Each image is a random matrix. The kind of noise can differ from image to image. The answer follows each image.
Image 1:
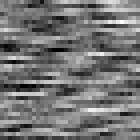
streaked along the rows
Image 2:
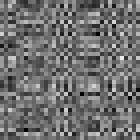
low rank plus noise
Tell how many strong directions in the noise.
one
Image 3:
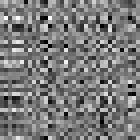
low rank plus noise
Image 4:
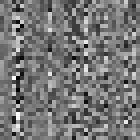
columns of uneven size
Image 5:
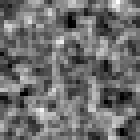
blotchy
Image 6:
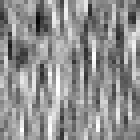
streaked along the columns
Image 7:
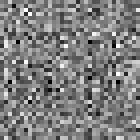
low rank plus noise
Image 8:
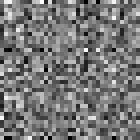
low rank plus noise
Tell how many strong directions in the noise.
two
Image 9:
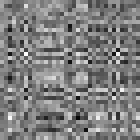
low rank plus noise
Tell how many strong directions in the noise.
one
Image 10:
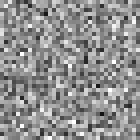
independent entries
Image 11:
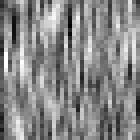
streaked along the columns
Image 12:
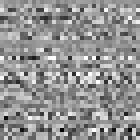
rows of uneven size
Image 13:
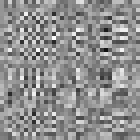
low rank plus noise
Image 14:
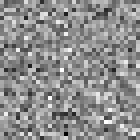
low rank plus noise
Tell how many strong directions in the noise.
five to eight
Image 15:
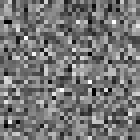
low rank plus noise
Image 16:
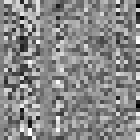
columns of uneven size
